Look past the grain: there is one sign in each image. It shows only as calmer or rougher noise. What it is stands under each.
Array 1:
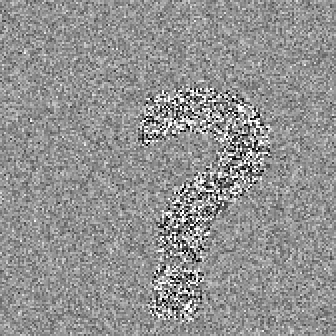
question mark
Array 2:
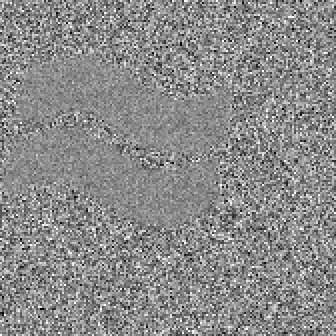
approximately sign
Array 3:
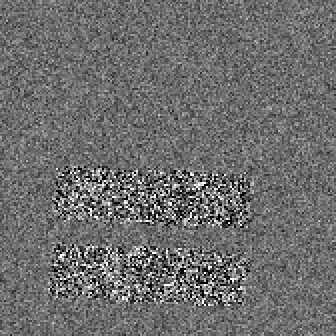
equals sign
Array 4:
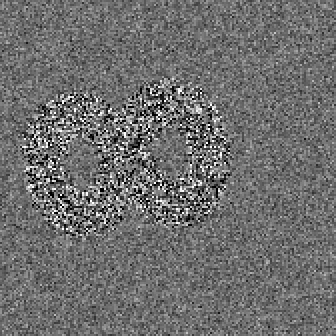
infinity sign
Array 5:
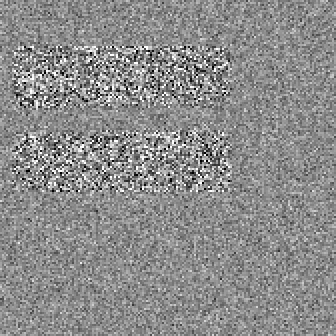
equals sign
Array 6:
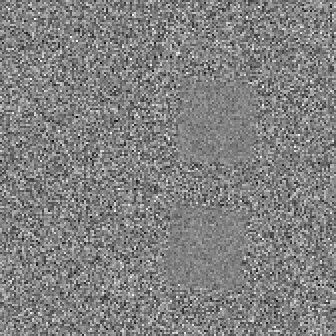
colon
